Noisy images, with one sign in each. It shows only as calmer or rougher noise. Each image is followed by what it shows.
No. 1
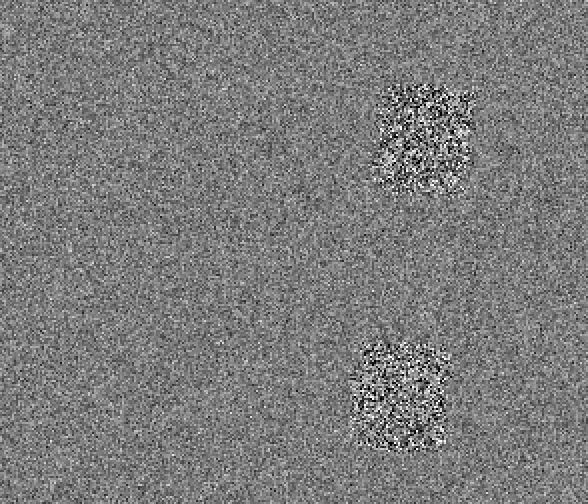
colon
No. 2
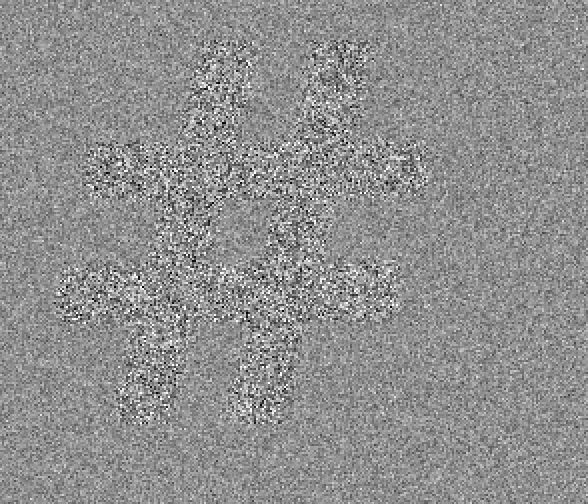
hash sign
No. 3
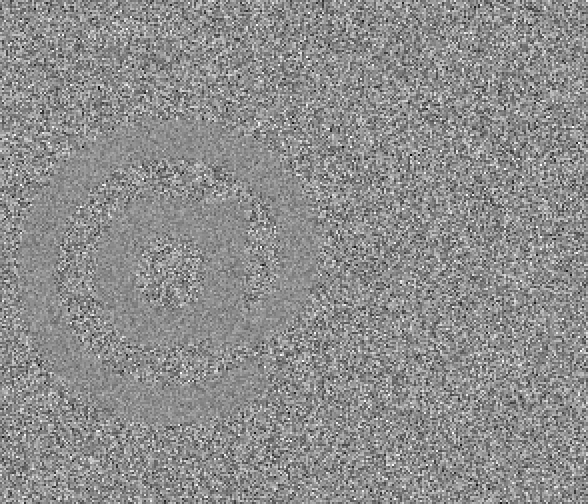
at sign
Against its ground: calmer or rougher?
calmer
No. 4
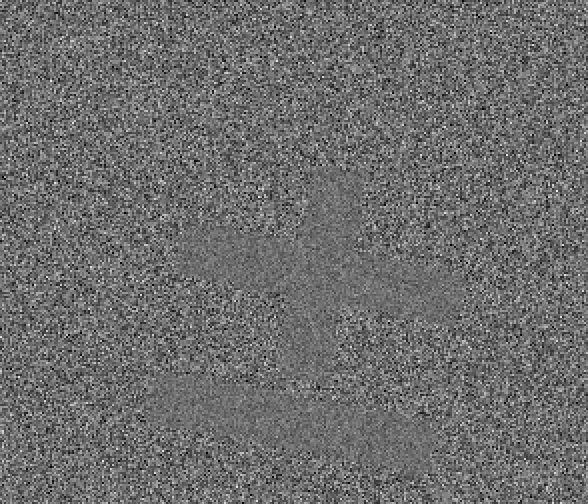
plus-minus sign
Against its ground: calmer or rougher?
calmer
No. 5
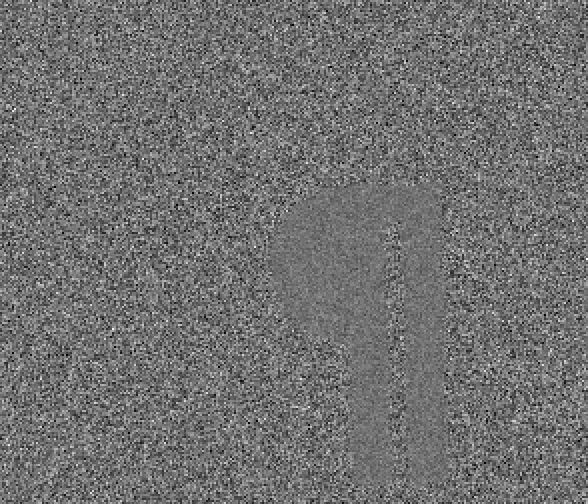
pilcrow
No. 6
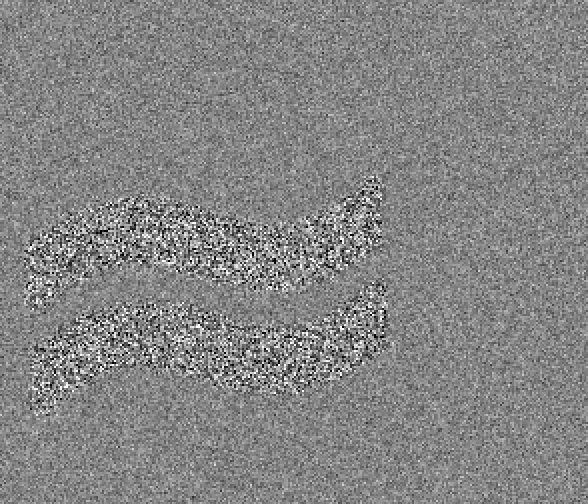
approximately sign
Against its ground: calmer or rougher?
rougher
